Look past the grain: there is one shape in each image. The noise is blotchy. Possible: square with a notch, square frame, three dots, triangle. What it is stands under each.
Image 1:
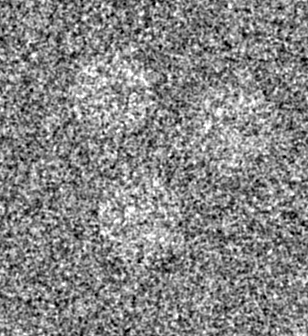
light three dots
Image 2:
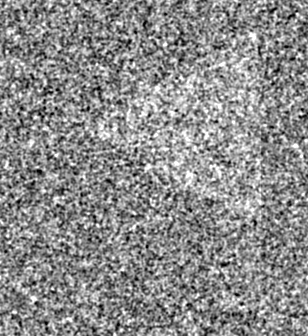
light triangle
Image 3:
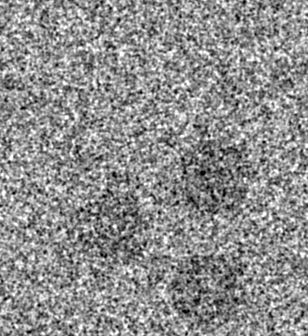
dark three dots
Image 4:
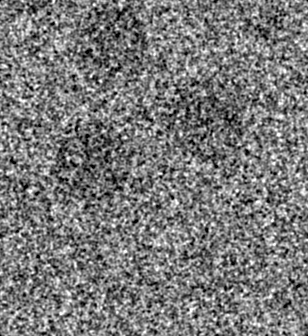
dark three dots
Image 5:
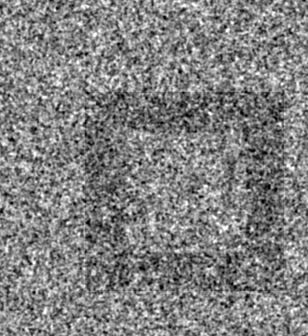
dark square frame
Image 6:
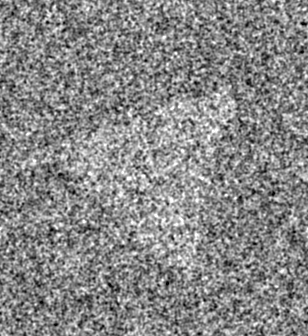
light triangle
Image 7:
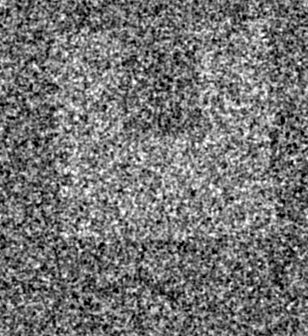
light square with a notch
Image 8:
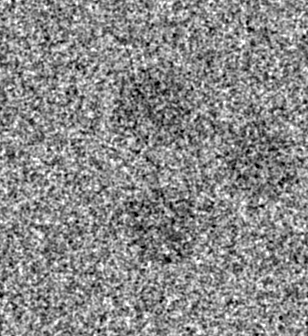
dark three dots
